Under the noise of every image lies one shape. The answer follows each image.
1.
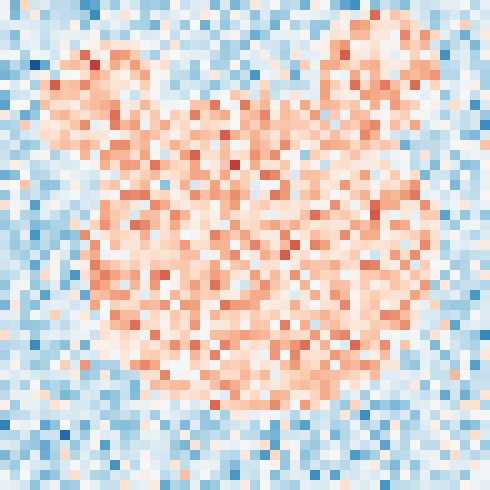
bear's head
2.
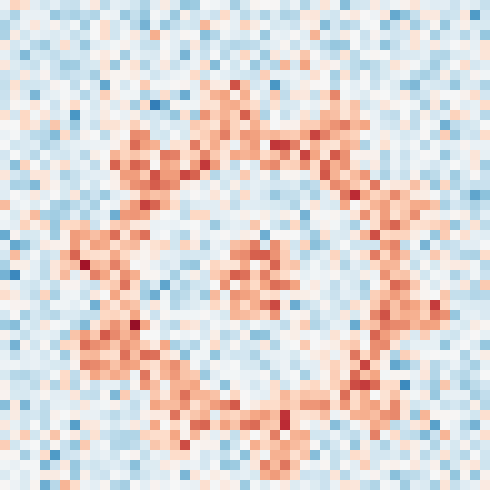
gear
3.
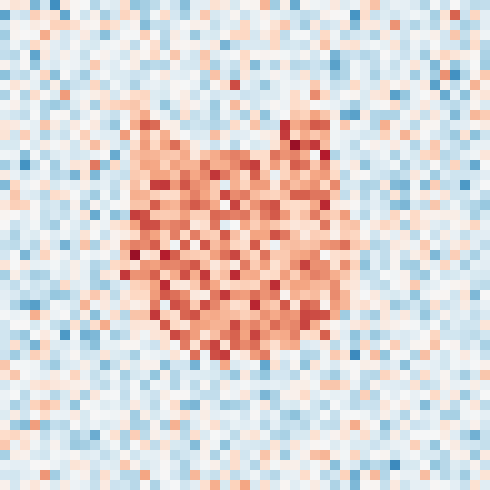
cat's head
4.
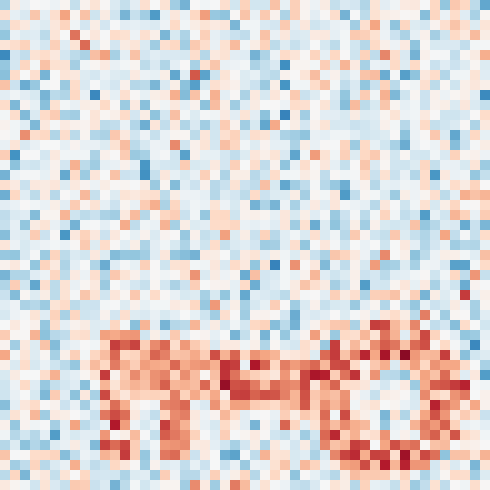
key
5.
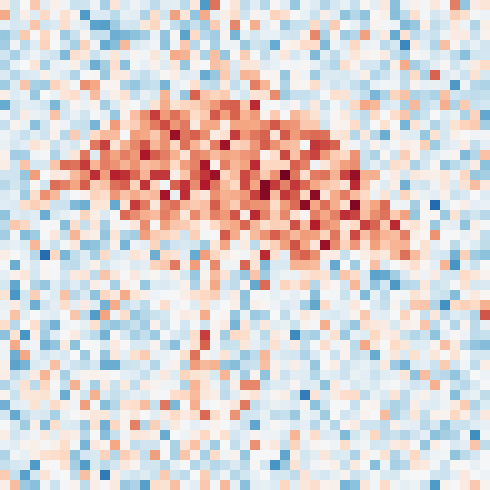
umbrella
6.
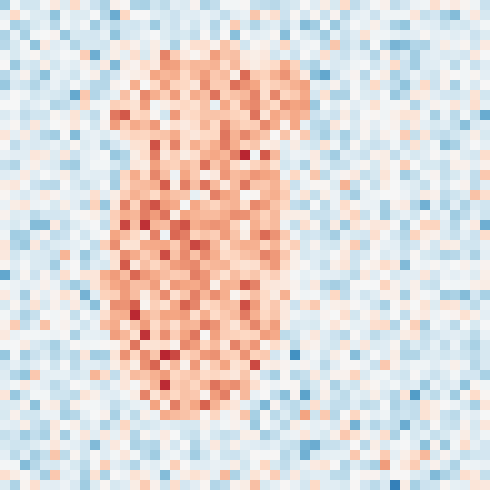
footprint
